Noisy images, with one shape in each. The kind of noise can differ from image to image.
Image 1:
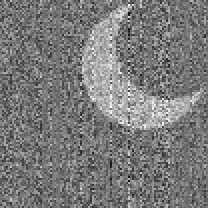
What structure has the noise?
columns of uneven size
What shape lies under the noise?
crescent
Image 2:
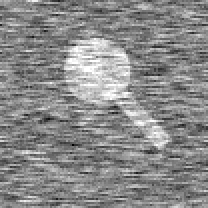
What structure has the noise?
streaked along the rows
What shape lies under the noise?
lollipop
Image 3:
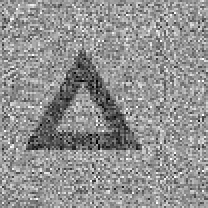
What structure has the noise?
low rank plus noise
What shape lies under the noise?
triangle frame
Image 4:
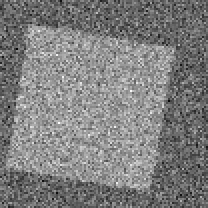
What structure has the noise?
independent entries
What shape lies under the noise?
square
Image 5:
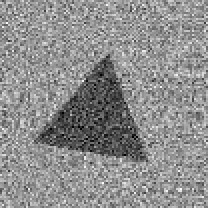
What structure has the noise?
low rank plus noise
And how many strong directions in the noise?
five to eight
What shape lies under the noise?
triangle
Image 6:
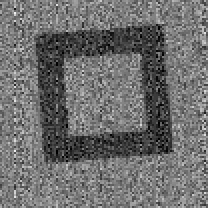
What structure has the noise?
columns of uneven size
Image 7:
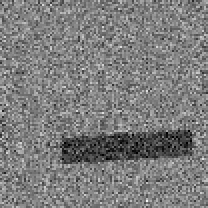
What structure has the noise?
low rank plus noise
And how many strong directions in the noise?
five to eight
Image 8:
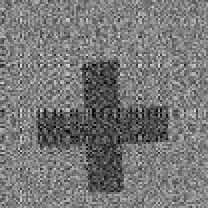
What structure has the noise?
low rank plus noise
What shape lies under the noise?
cross
